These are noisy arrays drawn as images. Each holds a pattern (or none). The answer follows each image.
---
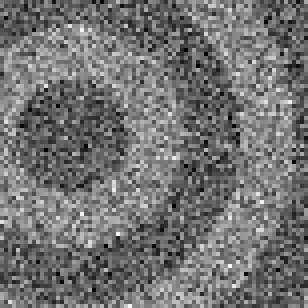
rings round one point
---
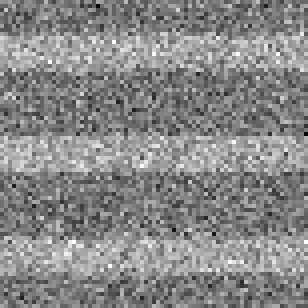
horizontal stripes
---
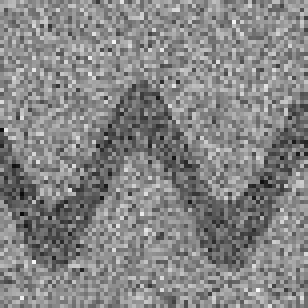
a wavy band
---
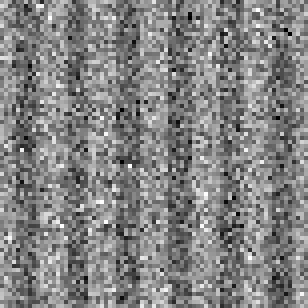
vertical stripes
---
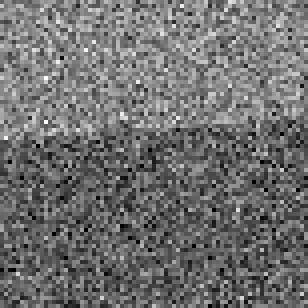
a sharp edge
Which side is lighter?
top
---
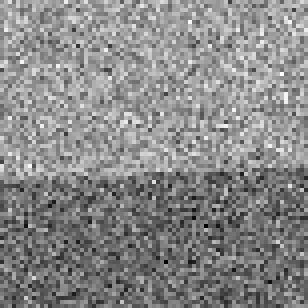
a sharp edge
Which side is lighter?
top
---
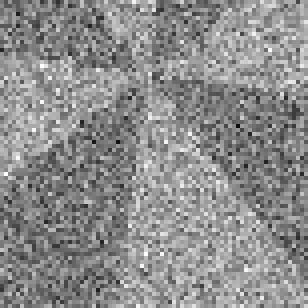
spokes from one point
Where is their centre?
top middle
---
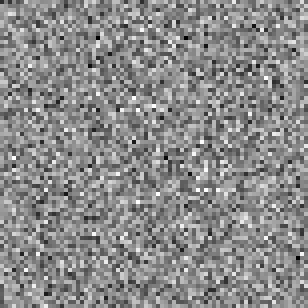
only noise
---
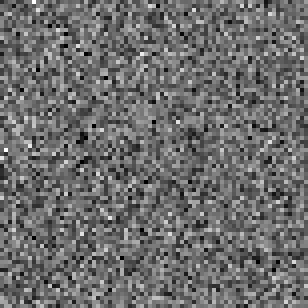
only noise
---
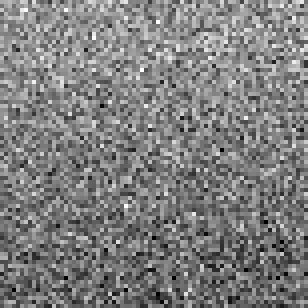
a smooth slope
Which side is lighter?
top
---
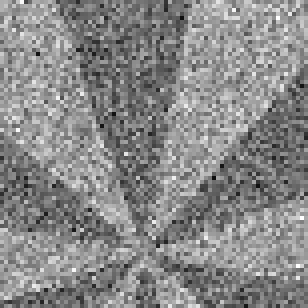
spokes from one point
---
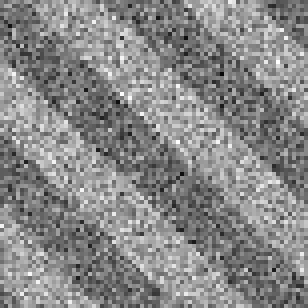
diagonal stripes
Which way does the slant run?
top left to bottom right
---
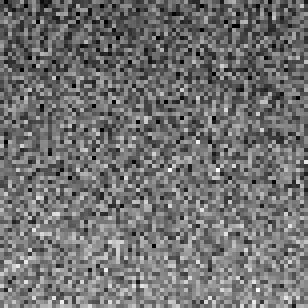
a smooth slope
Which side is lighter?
bottom
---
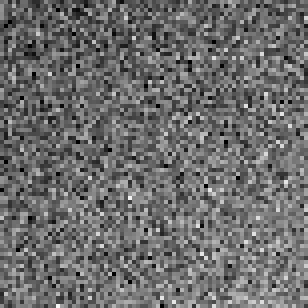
a smooth slope
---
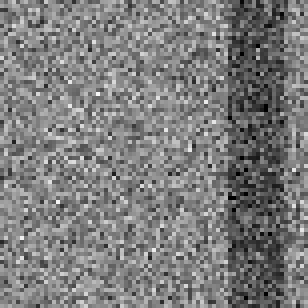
one vertical stripe
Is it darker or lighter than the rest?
darker
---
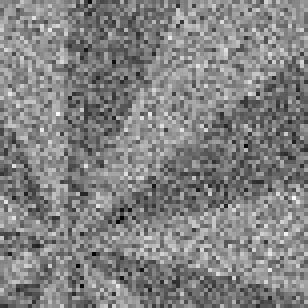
spokes from one point
